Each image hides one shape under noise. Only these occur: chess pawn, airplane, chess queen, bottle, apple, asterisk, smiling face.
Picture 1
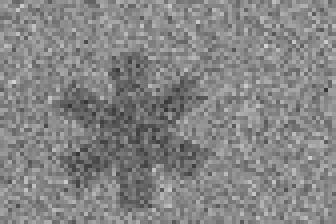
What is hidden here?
dark asterisk
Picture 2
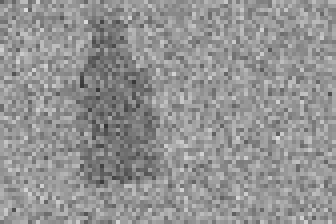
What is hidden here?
dark bottle
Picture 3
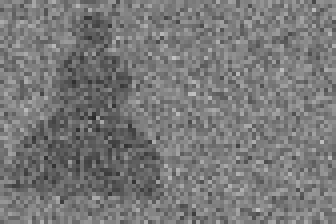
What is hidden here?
dark chess pawn
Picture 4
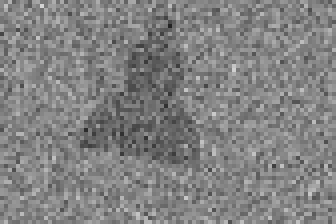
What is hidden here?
dark chess pawn
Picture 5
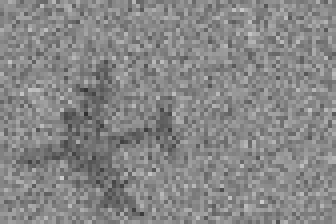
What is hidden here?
dark airplane
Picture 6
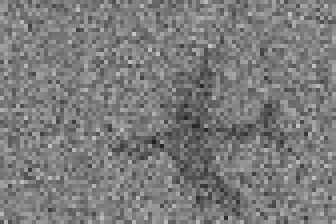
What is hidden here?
dark airplane
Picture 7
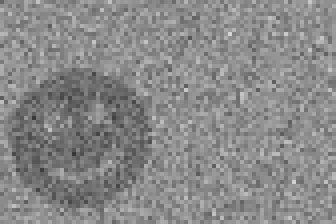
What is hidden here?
dark smiling face
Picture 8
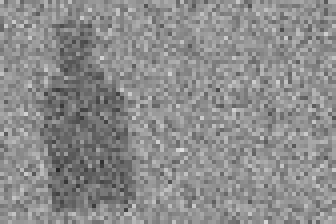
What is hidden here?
dark bottle
